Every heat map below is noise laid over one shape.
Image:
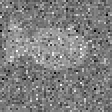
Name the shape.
fish
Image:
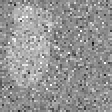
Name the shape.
footprint
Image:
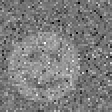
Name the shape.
smiling face
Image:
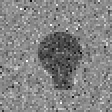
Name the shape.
light bulb
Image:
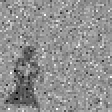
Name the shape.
chess bishop
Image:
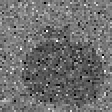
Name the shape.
apple
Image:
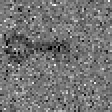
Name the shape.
key
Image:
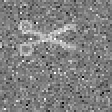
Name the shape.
pair of scissors
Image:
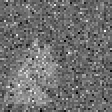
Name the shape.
chess knight
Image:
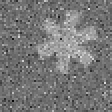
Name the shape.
asterisk
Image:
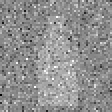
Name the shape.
bottle
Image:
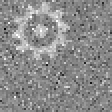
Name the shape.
gear
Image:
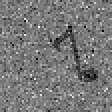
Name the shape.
musical note
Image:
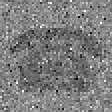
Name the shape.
telephone
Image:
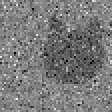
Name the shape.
cat's head
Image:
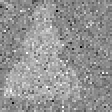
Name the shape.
chess pawn
